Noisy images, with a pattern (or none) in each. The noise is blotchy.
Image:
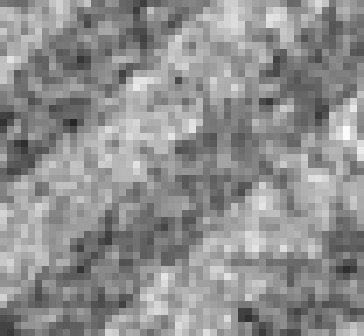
diagonal stripes
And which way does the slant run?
bottom left to top right
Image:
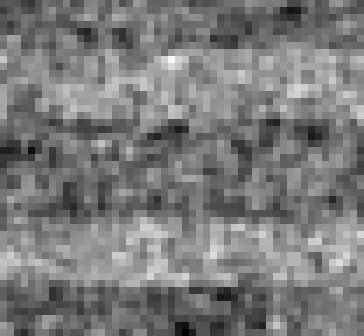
horizontal stripes
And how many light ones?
2
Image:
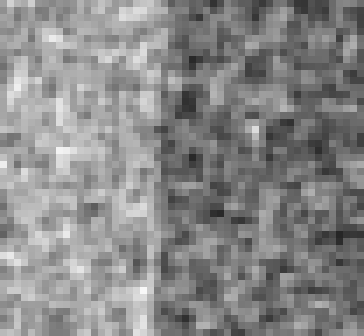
a sharp edge
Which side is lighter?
left
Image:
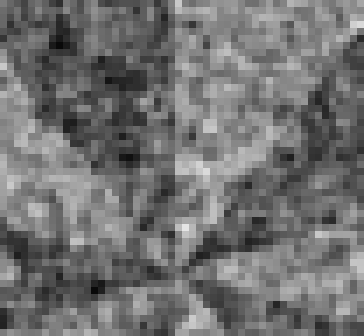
spokes from one point
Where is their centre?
bottom middle
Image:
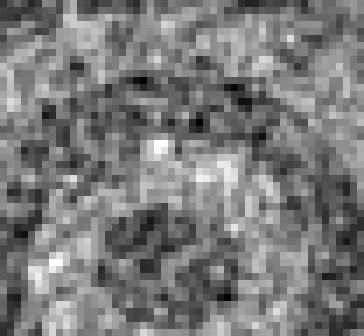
rings round one point
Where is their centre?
bottom middle
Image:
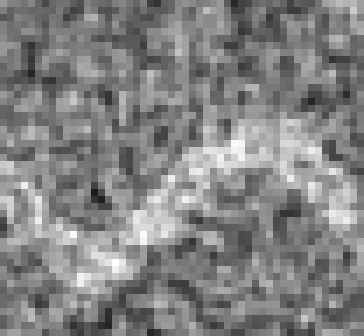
a wavy band
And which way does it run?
left to right
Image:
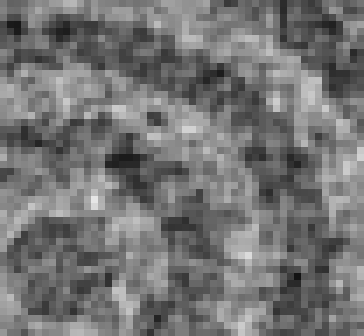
rings round one point
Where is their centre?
bottom left
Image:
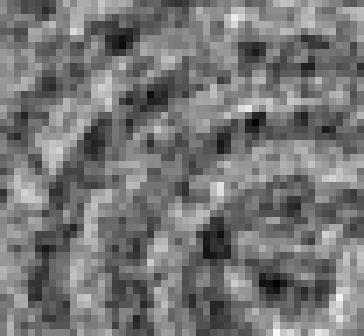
rings round one point
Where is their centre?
bottom right
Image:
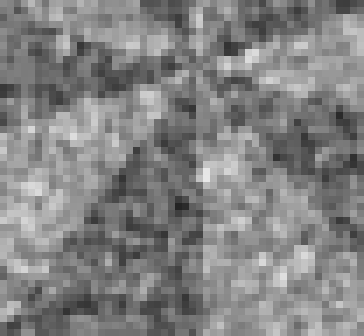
spokes from one point
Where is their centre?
top middle
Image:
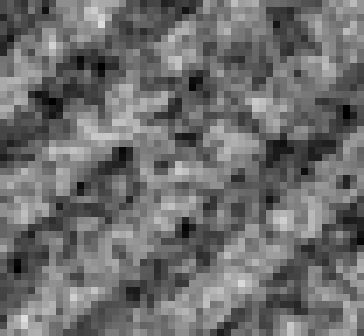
diagonal stripes
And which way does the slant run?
bottom left to top right
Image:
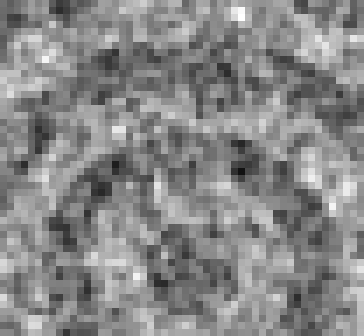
rings round one point
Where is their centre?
bottom middle
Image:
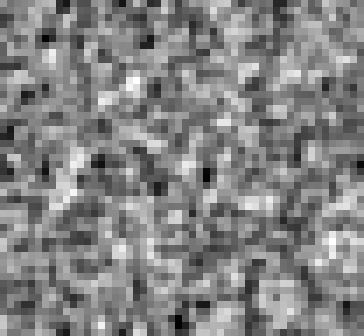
only noise
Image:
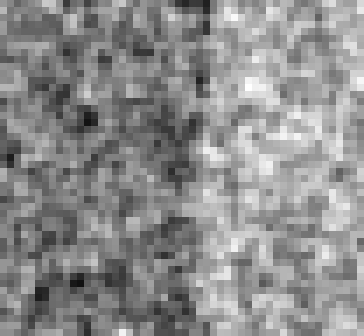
a sharp edge
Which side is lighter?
right
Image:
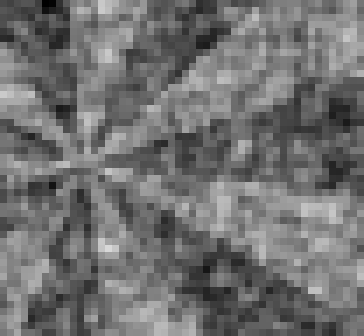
spokes from one point
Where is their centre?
middle left
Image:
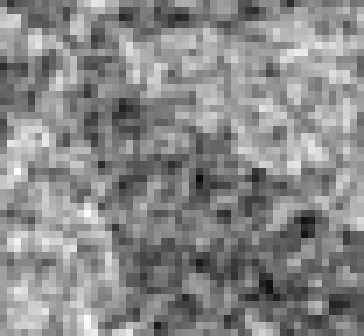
spokes from one point
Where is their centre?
top left
